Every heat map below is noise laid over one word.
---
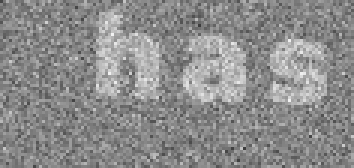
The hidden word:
has
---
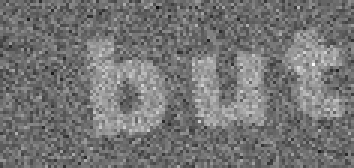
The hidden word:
but
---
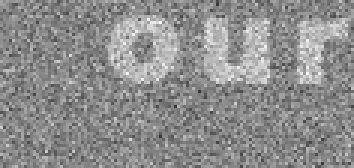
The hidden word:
our
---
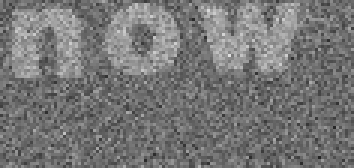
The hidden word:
now
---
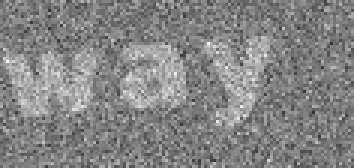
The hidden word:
way
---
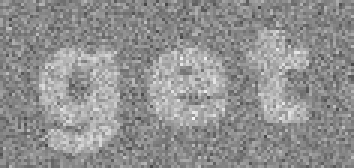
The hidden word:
get
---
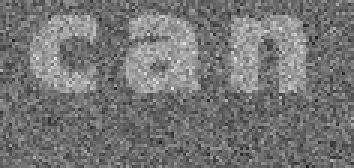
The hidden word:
can
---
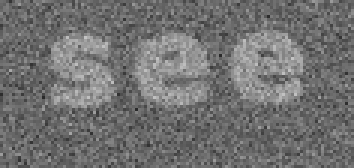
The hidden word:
see
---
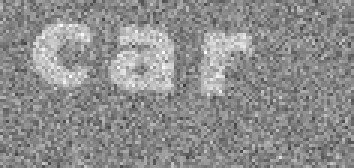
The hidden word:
car
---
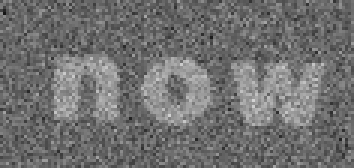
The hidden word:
now
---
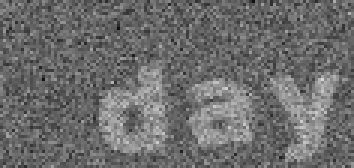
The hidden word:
day
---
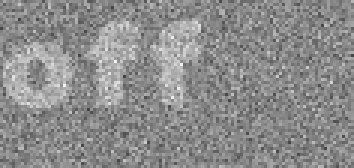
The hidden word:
off
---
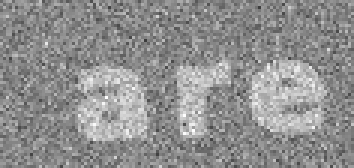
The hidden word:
are
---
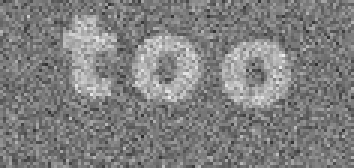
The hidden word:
too
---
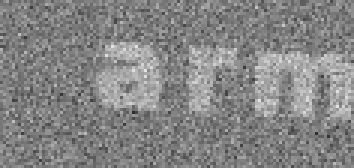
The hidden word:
arm
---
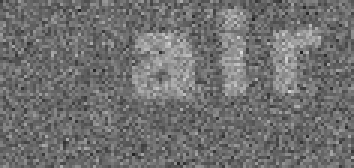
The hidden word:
air
